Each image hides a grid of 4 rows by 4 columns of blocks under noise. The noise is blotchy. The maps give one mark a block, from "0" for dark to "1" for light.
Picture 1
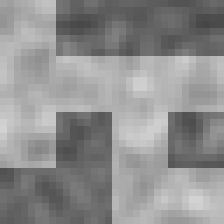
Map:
1 0 0 0
1 1 1 1
1 0 1 0
0 0 1 1
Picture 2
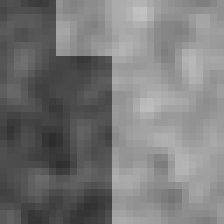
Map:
0 1 1 1
0 0 1 1
0 0 1 1
0 0 1 1
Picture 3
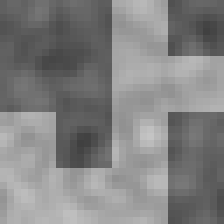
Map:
0 0 1 0
0 0 1 1
1 0 1 0
1 1 1 0
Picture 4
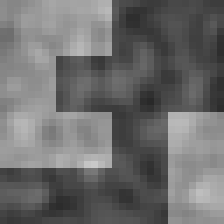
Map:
1 1 0 0
1 0 0 0
1 1 0 1
0 0 0 1
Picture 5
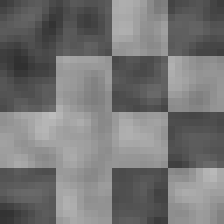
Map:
0 0 1 0
0 1 0 1
1 1 1 0
0 1 0 1
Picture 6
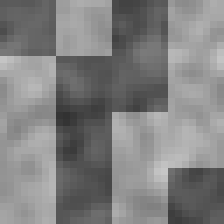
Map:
0 1 0 1
1 0 0 1
1 0 1 1
1 0 1 0
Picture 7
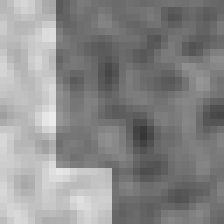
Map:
1 0 0 0
1 0 0 0
1 0 0 0
1 1 0 0
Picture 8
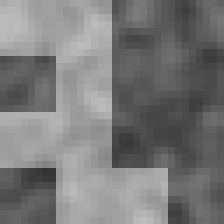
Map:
1 1 0 0
0 1 0 0
1 1 0 0
0 1 1 0
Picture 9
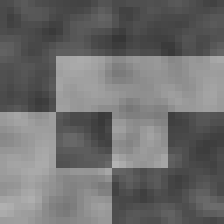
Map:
0 0 0 0
0 1 1 1
1 0 1 0
1 1 0 0
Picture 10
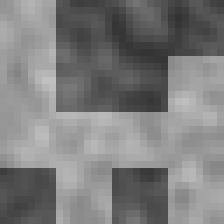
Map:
1 0 0 0
1 0 0 1
1 1 1 1
0 1 0 1
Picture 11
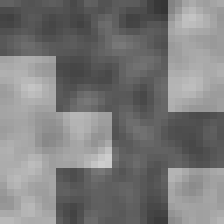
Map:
0 0 0 1
1 0 0 1
1 1 0 0
1 0 0 1
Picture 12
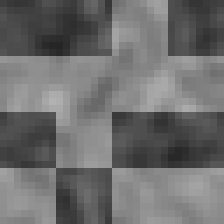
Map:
0 0 1 0
1 1 1 1
0 1 0 0
1 0 1 1
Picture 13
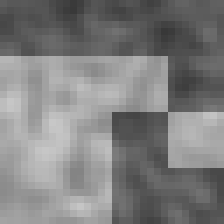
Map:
0 0 0 0
1 1 1 0
1 1 0 1
1 1 0 0
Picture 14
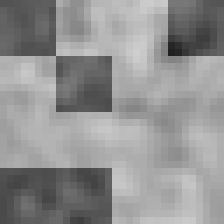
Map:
0 1 1 0
1 0 1 1
1 1 1 1
0 0 1 1
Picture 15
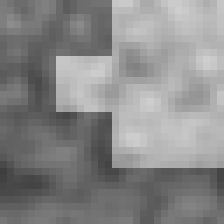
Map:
0 0 1 1
0 1 1 1
0 0 1 1
0 0 0 0
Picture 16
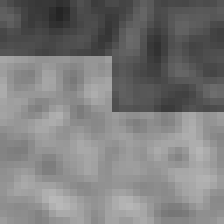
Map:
0 0 0 0
1 1 0 0
1 1 1 1
1 1 1 1
